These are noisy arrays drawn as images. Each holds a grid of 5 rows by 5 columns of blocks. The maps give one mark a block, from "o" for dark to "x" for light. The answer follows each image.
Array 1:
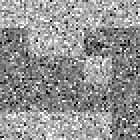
xxxxx
oxxoo
oooxo
ooooo
xxxxo
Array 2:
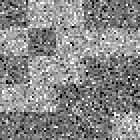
oxxoo
xoxxx
oxxoo
xxooo
oooox
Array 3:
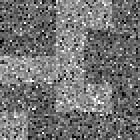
ooxxo
ooxoo
xxxoo
ooxxo
xoooo
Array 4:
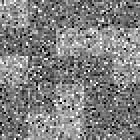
xoooo
ooxxx
xooox
ooxoo
oxxoo
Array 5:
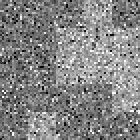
oooxo
ooxxx
ooxxx
oooox
oxooo
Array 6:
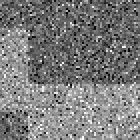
ooooo
xoooo
xoooo
xxxxx
oxxxx
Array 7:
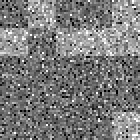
oxoox
xoxxx
ooooo
ooooo
oooox
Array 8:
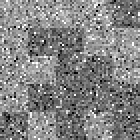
xxxxo
xooxx
xxoox
xoooo
oxoxo
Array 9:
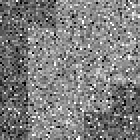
ooxxx
oxxxx
oxxxx
oxxxo
oxxoo
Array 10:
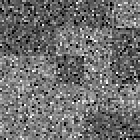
oooox
ooxxo
xxoxo
xxxxx
xxxoo
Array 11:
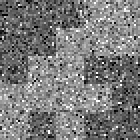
oooxx
ooxxx
oxxoo
xxxxo
xoxoo
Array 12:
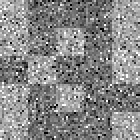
xooox
xoxox
oxoox
xoxoo
xooox
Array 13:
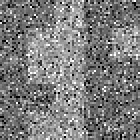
ooxoo
oxxox
oxxoo
ooxoo
oxxoo
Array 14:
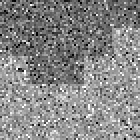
ooooo
oooox
xooxx
xxxxx
xxxxx
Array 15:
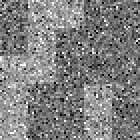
oxxoo
oxooo
xxooo
xooxo
xooxo
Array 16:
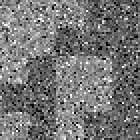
xxxoo
xxooo
xoxxo
ooxxo
xoxoo
